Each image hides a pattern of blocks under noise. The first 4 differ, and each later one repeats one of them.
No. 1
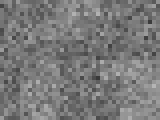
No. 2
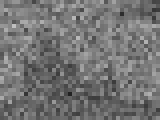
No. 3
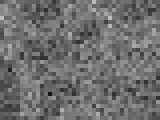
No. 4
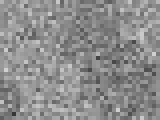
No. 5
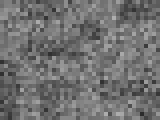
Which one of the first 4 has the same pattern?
3
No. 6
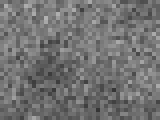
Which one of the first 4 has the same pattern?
2
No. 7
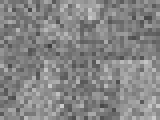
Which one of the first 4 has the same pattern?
1
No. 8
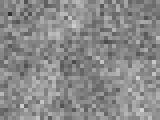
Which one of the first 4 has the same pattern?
1
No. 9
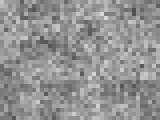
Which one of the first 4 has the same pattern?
3
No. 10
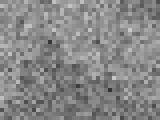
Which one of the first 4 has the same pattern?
2
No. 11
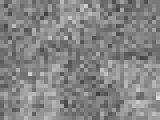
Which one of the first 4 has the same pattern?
1
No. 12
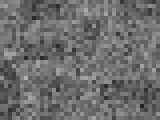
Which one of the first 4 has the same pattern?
3
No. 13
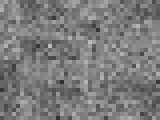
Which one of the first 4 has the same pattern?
3
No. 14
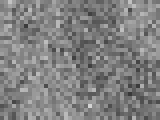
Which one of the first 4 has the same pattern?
4
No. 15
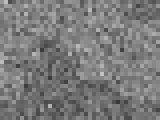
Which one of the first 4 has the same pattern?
2
